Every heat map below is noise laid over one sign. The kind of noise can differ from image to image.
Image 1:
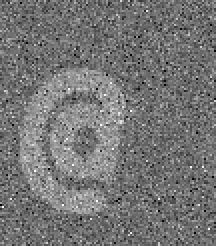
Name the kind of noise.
heavy tails
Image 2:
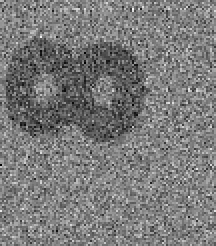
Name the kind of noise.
low rank plus noise
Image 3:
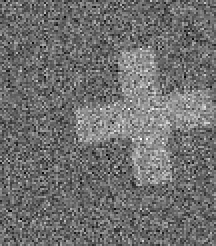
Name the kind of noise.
low rank plus noise
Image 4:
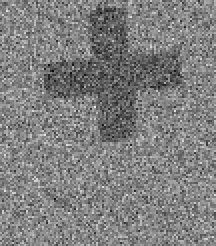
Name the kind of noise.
independent entries
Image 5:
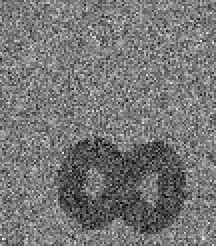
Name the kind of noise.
independent entries
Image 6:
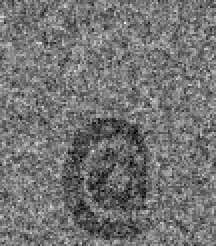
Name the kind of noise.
blotchy
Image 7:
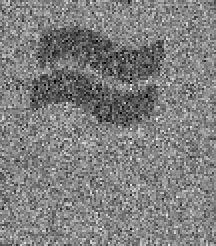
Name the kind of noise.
low rank plus noise
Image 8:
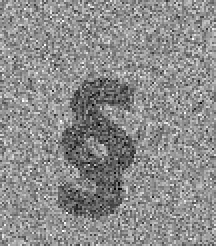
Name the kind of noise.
independent entries
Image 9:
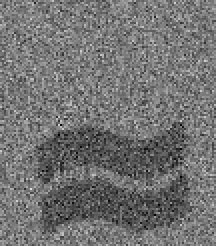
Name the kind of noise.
low rank plus noise
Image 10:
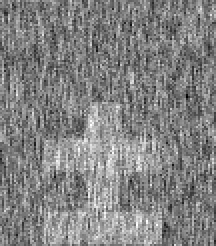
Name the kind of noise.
streaked along the columns
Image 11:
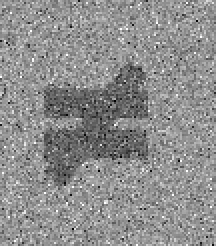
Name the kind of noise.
heavy tails
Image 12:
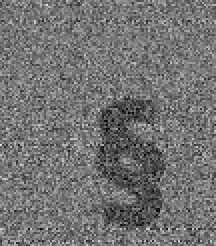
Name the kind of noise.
rows of uneven size
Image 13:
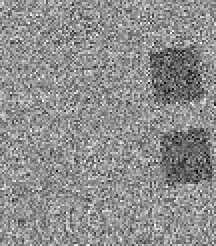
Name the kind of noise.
low rank plus noise
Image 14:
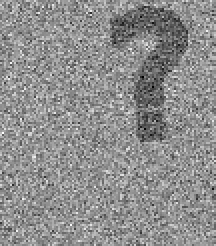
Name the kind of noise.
low rank plus noise
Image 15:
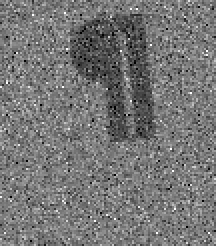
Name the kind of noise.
heavy tails
